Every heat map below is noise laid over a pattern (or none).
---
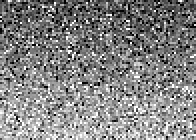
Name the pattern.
a smooth slope
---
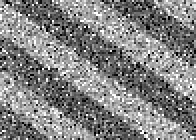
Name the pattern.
diagonal stripes
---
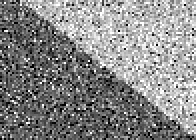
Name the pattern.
a sharp edge
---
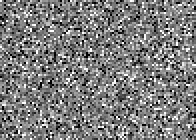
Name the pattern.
only noise
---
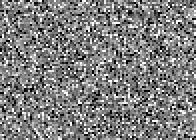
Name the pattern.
only noise
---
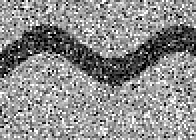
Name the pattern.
a wavy band
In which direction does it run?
left to right
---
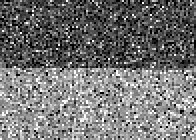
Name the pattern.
a sharp edge
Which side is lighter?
bottom
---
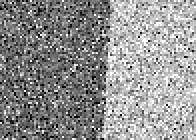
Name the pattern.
a sharp edge
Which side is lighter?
right
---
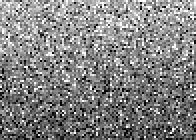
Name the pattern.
a smooth slope
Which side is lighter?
top
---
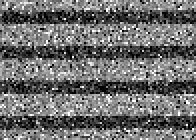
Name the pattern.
horizontal stripes
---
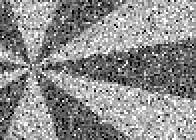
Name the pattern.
spokes from one point
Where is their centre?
middle left
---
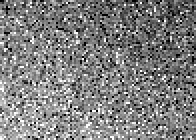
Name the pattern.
a smooth slope
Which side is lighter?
bottom left
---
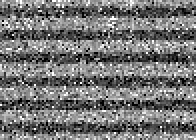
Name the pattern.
horizontal stripes
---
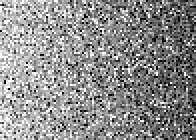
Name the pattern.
a smooth slope
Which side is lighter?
left
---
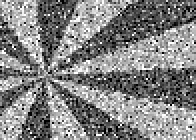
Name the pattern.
spokes from one point
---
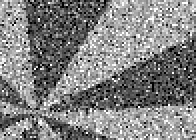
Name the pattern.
spokes from one point
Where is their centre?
bottom left
